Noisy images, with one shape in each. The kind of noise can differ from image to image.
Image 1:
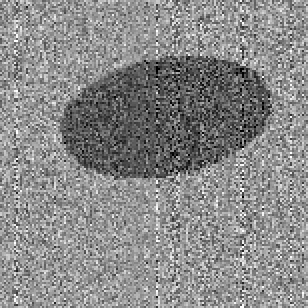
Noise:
columns of uneven size
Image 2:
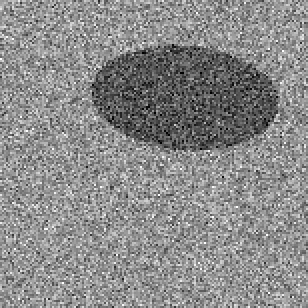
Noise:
independent entries
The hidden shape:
ellipse
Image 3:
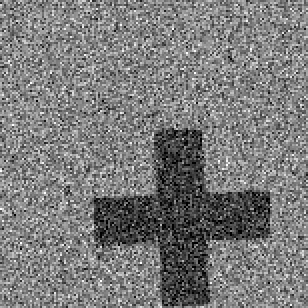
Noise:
independent entries
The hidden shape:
cross
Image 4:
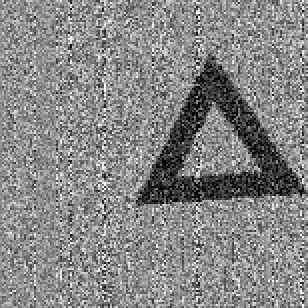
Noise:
columns of uneven size
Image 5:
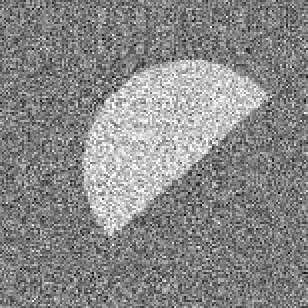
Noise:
low rank plus noise
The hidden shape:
half disc
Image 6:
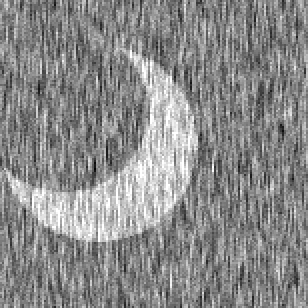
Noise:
streaked along the columns
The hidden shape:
crescent
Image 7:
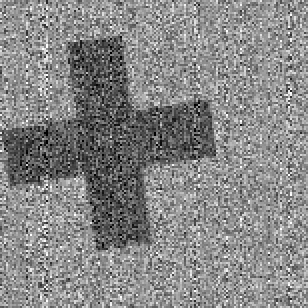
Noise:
columns of uneven size
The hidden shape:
cross
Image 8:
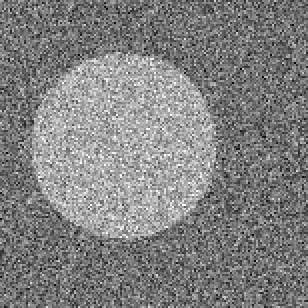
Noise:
independent entries
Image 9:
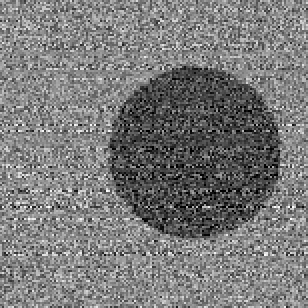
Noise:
rows of uneven size
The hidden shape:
disc
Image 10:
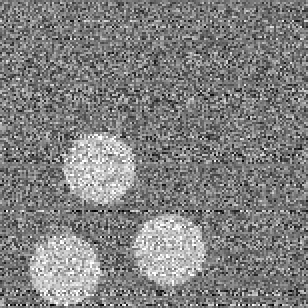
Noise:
rows of uneven size
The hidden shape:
three dots
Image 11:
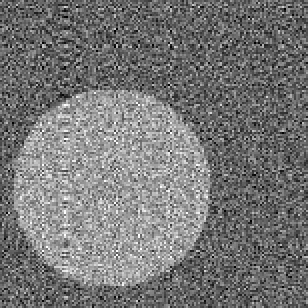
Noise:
low rank plus noise
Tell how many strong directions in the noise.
one
